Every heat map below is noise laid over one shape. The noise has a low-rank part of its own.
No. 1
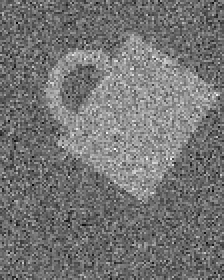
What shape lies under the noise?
cup
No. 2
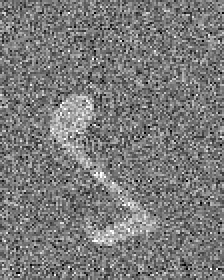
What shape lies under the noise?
musical note
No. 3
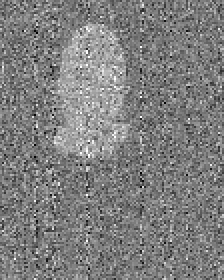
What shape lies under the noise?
footprint
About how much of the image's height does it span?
half
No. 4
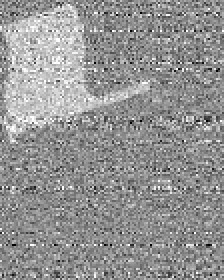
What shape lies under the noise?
flag
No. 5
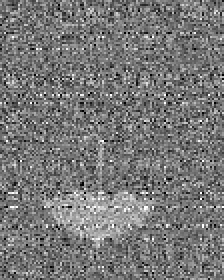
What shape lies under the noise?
umbrella
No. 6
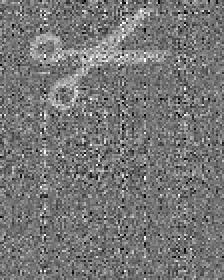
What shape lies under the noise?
pair of scissors
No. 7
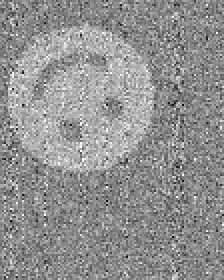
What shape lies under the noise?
smiling face
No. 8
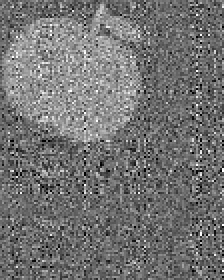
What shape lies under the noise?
apple
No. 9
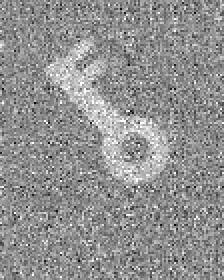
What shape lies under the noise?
key
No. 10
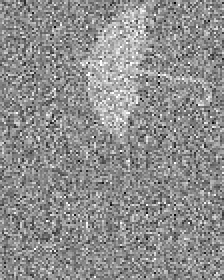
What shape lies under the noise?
umbrella
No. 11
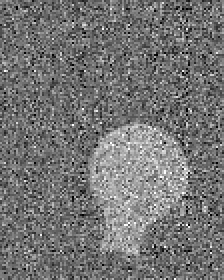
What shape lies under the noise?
light bulb
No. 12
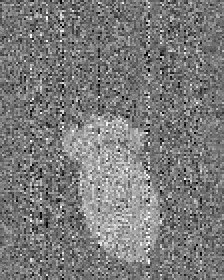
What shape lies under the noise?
footprint
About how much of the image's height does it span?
half
